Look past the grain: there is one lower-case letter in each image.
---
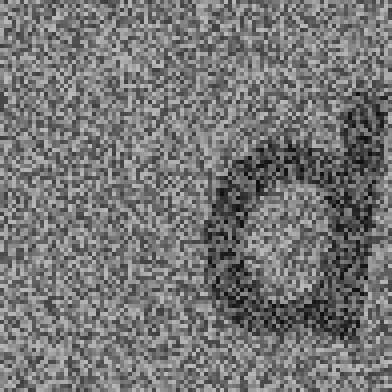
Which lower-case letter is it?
d
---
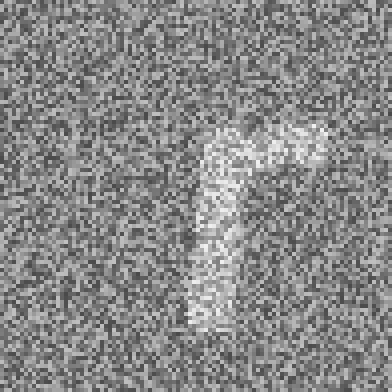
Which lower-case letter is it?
r
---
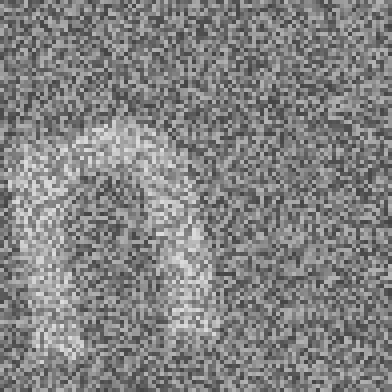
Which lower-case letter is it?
n
